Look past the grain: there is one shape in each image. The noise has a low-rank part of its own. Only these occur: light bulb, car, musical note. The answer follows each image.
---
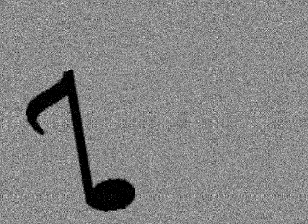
musical note
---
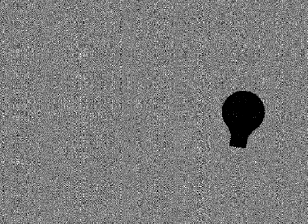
light bulb
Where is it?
middle right
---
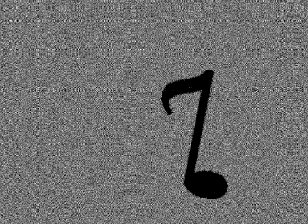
musical note
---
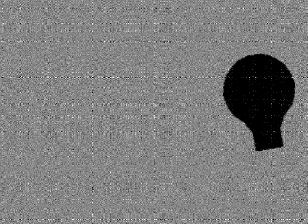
light bulb
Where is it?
middle right
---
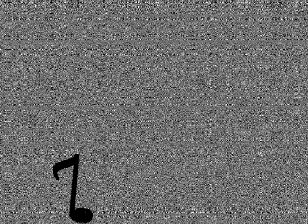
musical note
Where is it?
bottom left
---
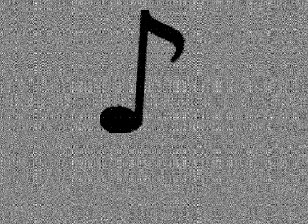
musical note
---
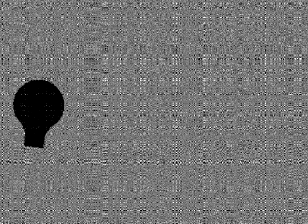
light bulb
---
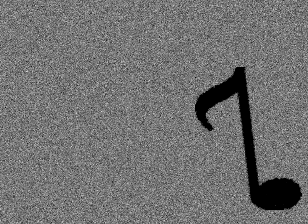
musical note
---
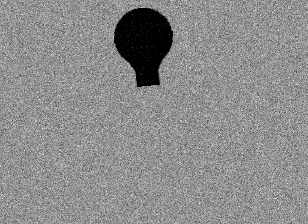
light bulb
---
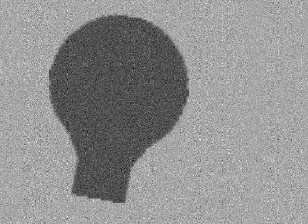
light bulb
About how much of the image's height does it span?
nearly all
